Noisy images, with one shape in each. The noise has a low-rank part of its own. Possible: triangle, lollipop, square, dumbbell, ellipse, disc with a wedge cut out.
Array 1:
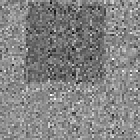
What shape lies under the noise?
square
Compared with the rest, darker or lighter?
darker
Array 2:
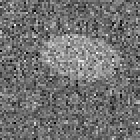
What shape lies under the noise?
ellipse
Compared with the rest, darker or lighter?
lighter
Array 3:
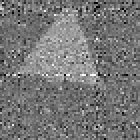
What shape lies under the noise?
triangle
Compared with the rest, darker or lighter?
lighter
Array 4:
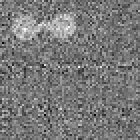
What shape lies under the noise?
dumbbell
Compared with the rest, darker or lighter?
lighter
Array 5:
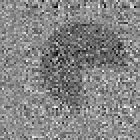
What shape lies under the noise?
disc with a wedge cut out
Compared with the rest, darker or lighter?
darker
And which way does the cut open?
down and right
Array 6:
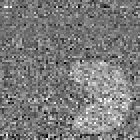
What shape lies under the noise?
disc with a wedge cut out
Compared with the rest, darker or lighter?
lighter
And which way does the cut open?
left
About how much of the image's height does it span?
half
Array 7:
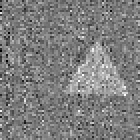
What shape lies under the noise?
triangle
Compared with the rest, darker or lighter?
lighter
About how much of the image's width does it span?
half
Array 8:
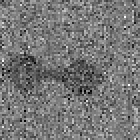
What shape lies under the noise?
dumbbell
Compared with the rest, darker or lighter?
darker
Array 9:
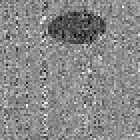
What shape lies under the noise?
ellipse
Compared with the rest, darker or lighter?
darker
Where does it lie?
top middle
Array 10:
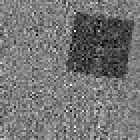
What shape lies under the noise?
square
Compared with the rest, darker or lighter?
darker
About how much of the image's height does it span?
half
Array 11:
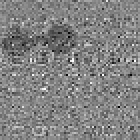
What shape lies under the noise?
dumbbell
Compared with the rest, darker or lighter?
darker
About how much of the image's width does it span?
half
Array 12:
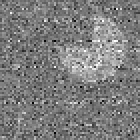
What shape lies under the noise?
disc with a wedge cut out
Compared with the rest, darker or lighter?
lighter
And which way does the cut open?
up and left
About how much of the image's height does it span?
half
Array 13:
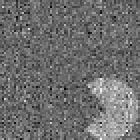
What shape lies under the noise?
disc with a wedge cut out
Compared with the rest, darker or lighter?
lighter
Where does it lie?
bottom right
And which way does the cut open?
left
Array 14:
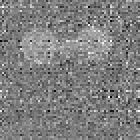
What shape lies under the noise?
dumbbell
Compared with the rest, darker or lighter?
lighter
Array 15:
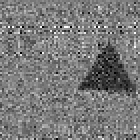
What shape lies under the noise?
triangle
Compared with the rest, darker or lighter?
darker
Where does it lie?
middle right
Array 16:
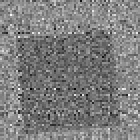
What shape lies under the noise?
square
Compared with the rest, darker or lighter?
darker
